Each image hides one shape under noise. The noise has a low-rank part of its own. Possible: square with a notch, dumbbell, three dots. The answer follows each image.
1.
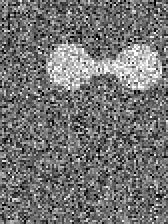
light dumbbell
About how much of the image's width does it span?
two thirds
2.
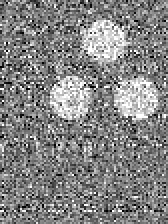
light three dots
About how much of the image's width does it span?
two thirds
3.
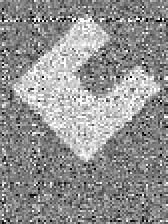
light square with a notch
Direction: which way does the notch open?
up and right
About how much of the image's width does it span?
nearly all
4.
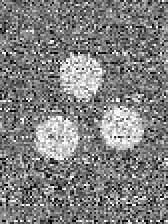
light three dots
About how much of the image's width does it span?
two thirds
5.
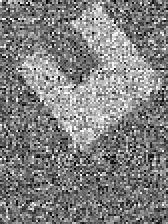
light square with a notch
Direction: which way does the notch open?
up and left
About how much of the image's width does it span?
nearly all
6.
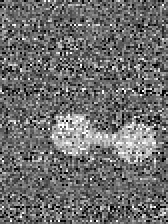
light dumbbell
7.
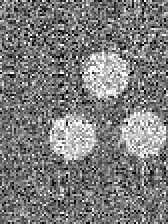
light three dots
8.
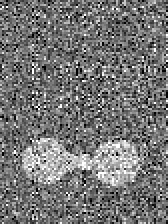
light dumbbell
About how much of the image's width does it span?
two thirds
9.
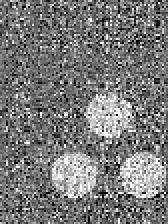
light three dots
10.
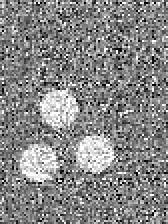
light three dots
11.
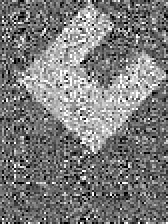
light square with a notch
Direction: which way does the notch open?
up and right
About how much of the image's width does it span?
nearly all
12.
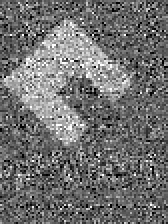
light square with a notch
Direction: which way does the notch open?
down and right
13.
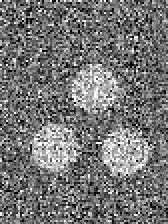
light three dots
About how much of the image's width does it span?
two thirds
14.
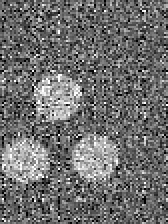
light three dots
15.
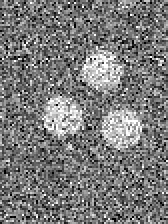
light three dots
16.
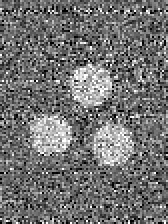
light three dots
